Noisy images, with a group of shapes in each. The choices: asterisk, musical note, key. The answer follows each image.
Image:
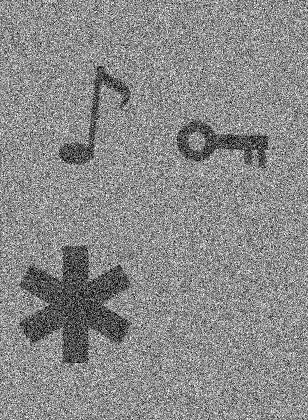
top left: dark musical note; top right: dark key; bottom left: dark asterisk
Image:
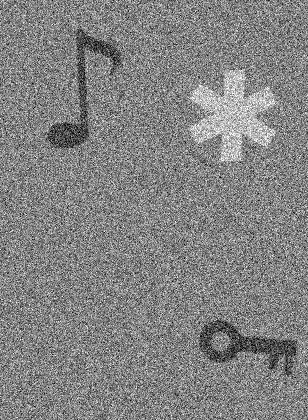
top left: dark musical note; top right: light asterisk; bottom right: dark key
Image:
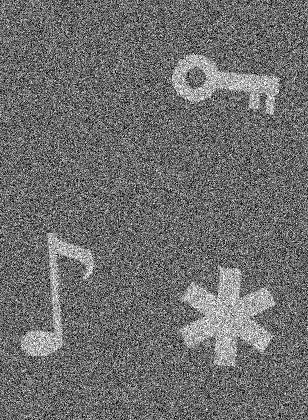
top right: light key; bottom left: light musical note; bottom right: light asterisk
